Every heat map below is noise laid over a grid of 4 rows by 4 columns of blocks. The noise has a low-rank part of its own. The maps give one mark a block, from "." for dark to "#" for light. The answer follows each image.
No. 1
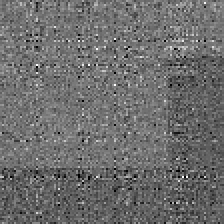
# # # #
# # # .
# # # .
. . . .
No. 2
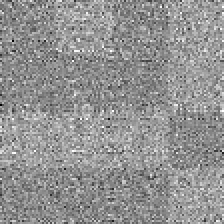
. # . #
. . . #
# # # .
. . . #
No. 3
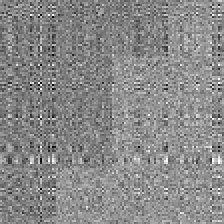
. . . #
. . # #
. . # #
. # # #
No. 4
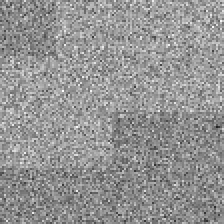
. # # #
# # # #
# # . .
. . . .
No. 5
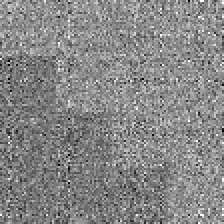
# # # #
. # # #
. . # #
. . . #
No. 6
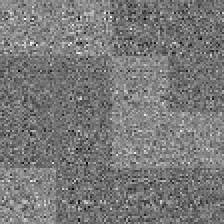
# # . .
. . # .
. . # #
# . . .
